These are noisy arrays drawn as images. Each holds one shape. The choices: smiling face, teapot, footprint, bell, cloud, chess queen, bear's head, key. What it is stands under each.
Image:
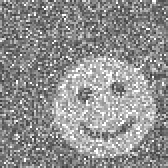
smiling face
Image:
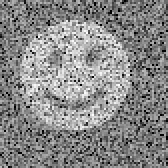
smiling face
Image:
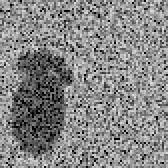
footprint
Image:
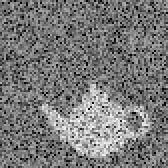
teapot
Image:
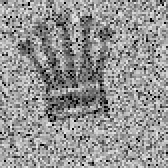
chess queen
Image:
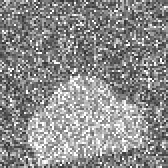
cloud
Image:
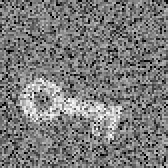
key
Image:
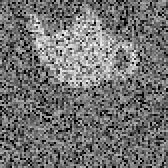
teapot
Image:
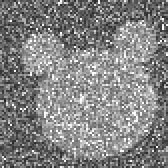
bear's head
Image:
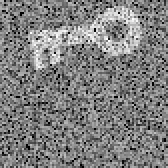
key
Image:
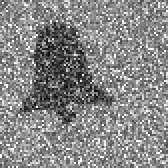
bell
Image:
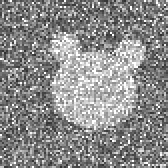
bear's head
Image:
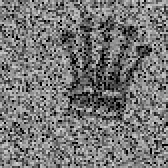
chess queen
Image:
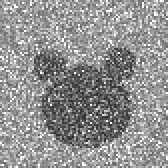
bear's head
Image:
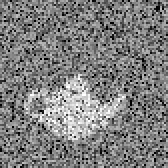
teapot
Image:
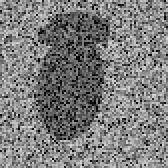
footprint
